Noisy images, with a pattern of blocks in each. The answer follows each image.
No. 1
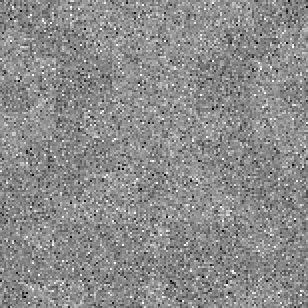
left and right mirror each other
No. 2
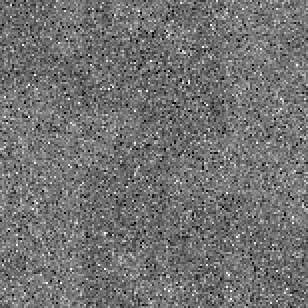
the same after a half turn
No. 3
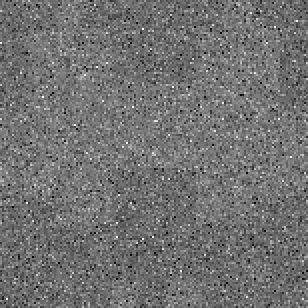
left and right mirror each other
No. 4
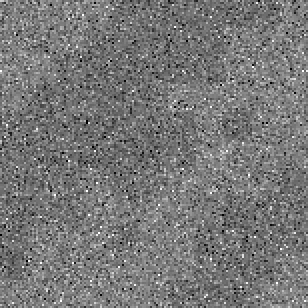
mirrored about the diagonal from the top left
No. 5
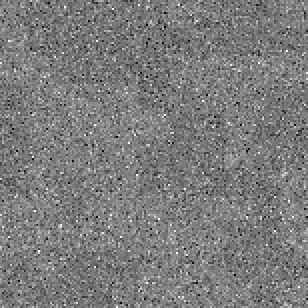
no symmetry
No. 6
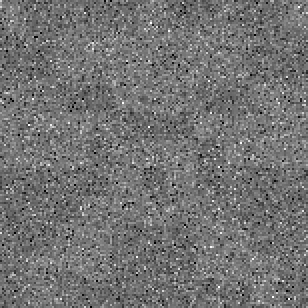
left and right mirror each other
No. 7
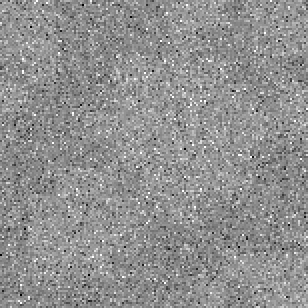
mirrored about the diagonal from the bottom left
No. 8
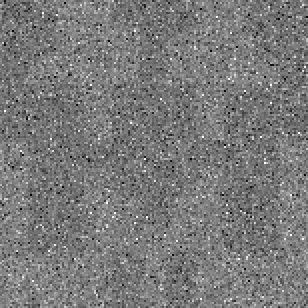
left and right mirror each other
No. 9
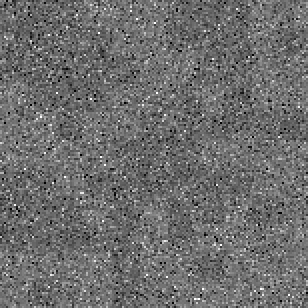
mirrored about the diagonal from the top left
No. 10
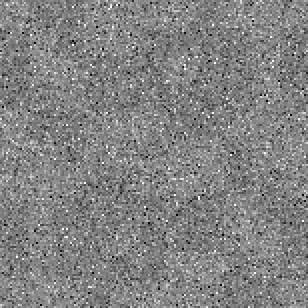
the same after a half turn
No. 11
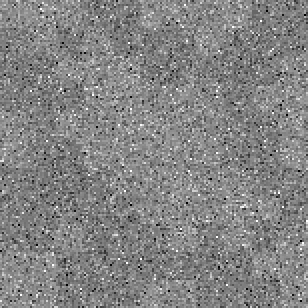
mirrored about the diagonal from the bottom left
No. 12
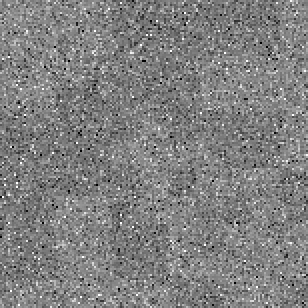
mirrored about the diagonal from the top left
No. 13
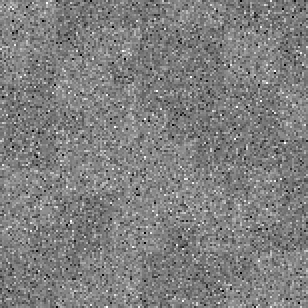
mirrored about the diagonal from the bottom left
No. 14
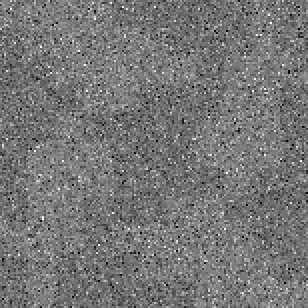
the same after a half turn
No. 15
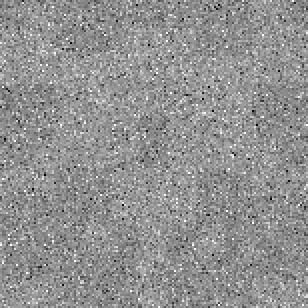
left and right mirror each other
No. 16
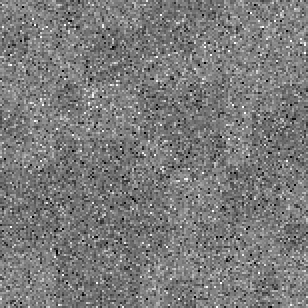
mirrored about the diagonal from the bottom left
